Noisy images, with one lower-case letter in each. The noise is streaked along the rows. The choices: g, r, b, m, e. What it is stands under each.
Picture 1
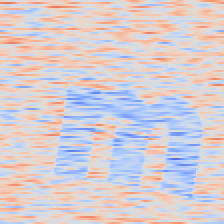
m
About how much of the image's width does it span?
two thirds
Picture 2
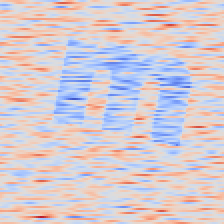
m
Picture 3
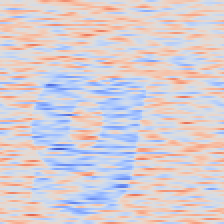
g
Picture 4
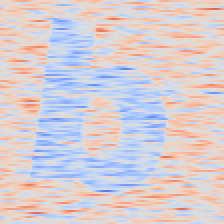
b
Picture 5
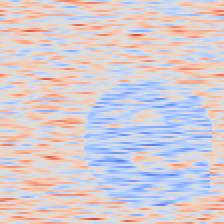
e
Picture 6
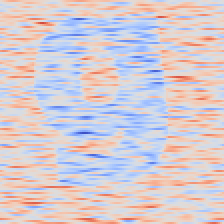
g
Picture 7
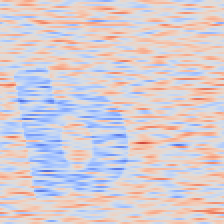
b
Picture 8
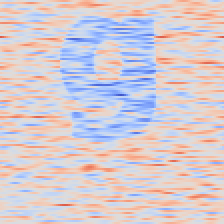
g
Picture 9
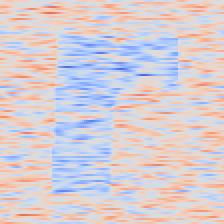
r
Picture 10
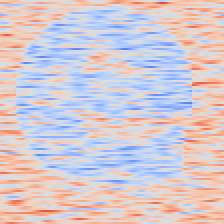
e
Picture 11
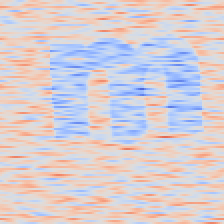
m
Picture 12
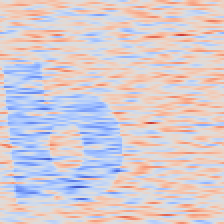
b
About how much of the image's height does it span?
two thirds
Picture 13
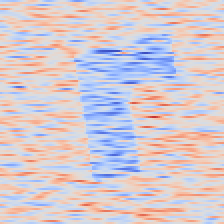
r
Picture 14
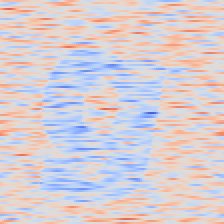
g
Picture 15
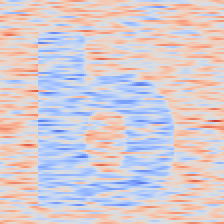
b
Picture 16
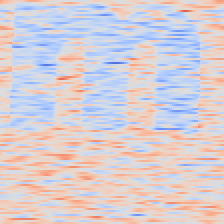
m
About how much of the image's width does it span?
nearly all
